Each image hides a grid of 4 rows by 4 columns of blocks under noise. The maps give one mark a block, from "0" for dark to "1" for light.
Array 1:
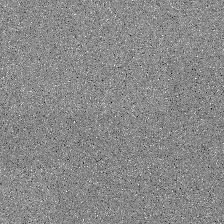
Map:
1111
1110
0000
1000
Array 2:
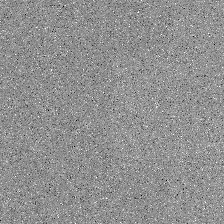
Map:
0001
0011
0011
0001
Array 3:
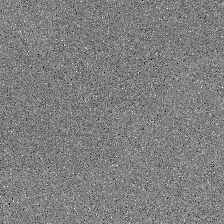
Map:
1000
0001
0011
1111
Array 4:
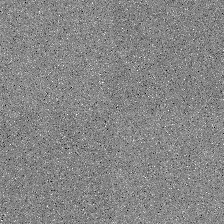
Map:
1100
1100
0011
0011
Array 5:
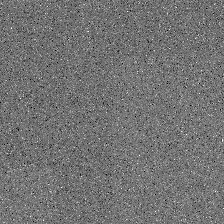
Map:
0000
0011
0011
1011
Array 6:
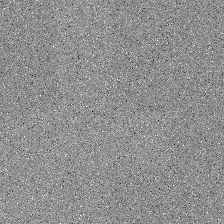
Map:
0100
0100
1110
1100
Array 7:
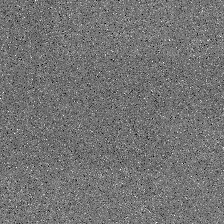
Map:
0111
0000
0001
1111
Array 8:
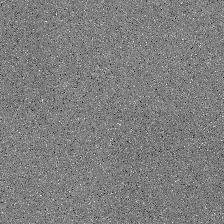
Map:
0111
0111
1100
1100
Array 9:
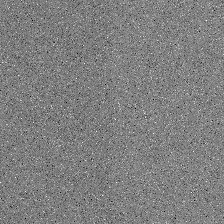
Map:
0011
0011
0011
0011
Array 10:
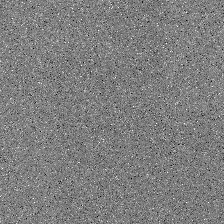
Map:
1101
1001
1000
1000
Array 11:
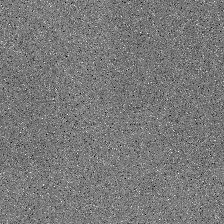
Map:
1100
0100
0110
1111
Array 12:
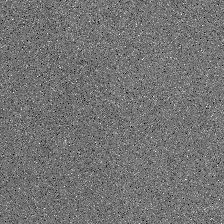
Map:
0111
0011
0011
0011
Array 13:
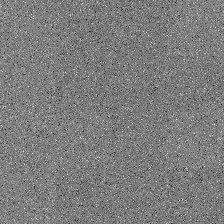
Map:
1001
1000
1101
1000
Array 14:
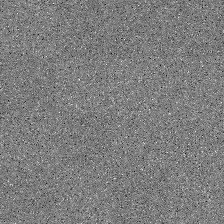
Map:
1000
0111
1011
0101
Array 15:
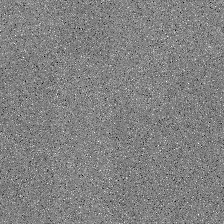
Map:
1011
0110
0100
0100
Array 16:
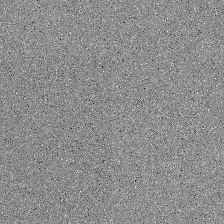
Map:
1111
0011
0011
0011
